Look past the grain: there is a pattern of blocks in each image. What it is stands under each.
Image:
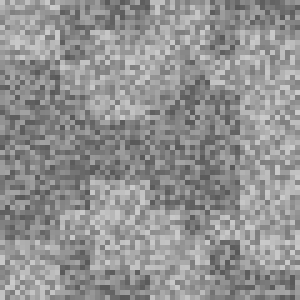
top and bottom mirror each other
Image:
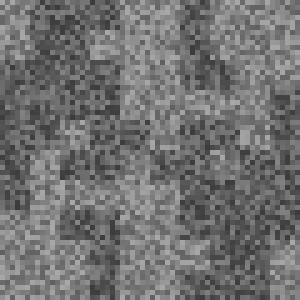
the same after a half turn
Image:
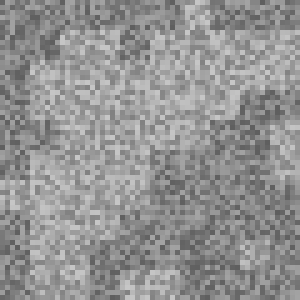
mirrored about the diagonal from the top left
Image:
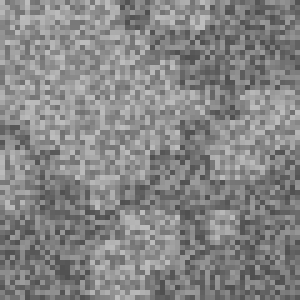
mirrored about the diagonal from the top left
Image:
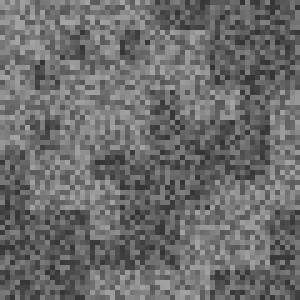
mirrored about the diagonal from the top left
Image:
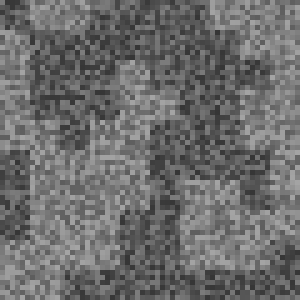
no symmetry
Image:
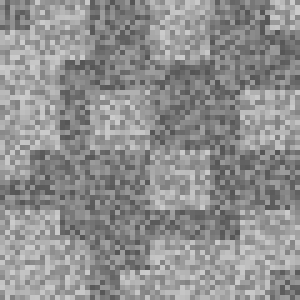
mirrored about the diagonal from the bottom left
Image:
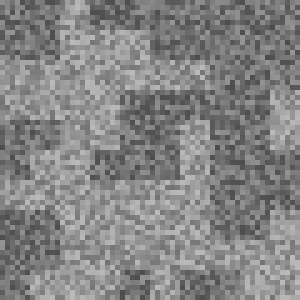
no symmetry
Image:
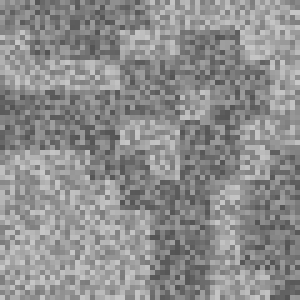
mirrored about the diagonal from the bottom left
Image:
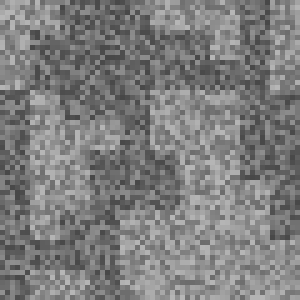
no symmetry
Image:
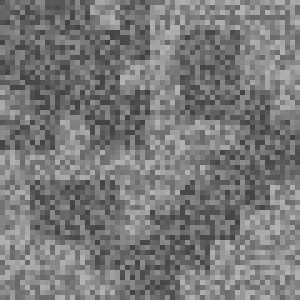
mirrored about the diagonal from the top left
